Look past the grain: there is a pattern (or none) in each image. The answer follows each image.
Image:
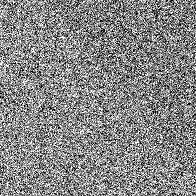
a sharp edge
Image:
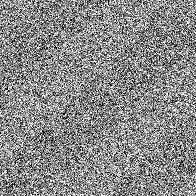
diagonal stripes
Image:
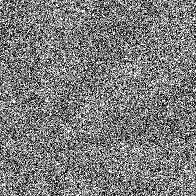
spokes from one point
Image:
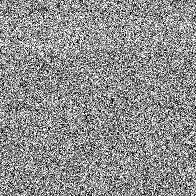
one horizontal stripe
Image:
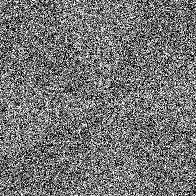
spokes from one point
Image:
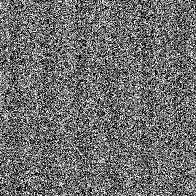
vertical stripes
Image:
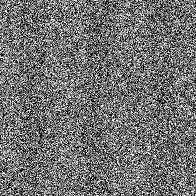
vertical stripes
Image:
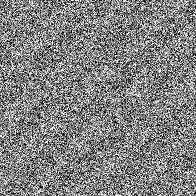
diagonal stripes
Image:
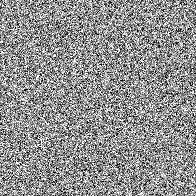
only noise
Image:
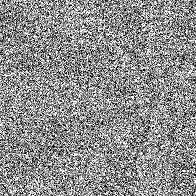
spokes from one point
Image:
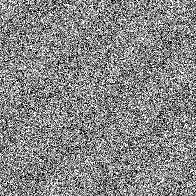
diagonal stripes
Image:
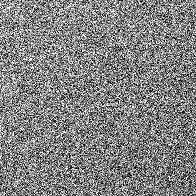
a smooth slope
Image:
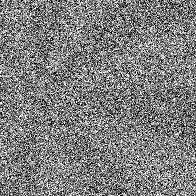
spokes from one point
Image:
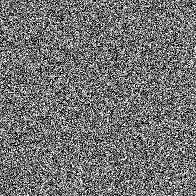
only noise
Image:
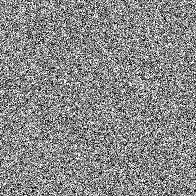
only noise
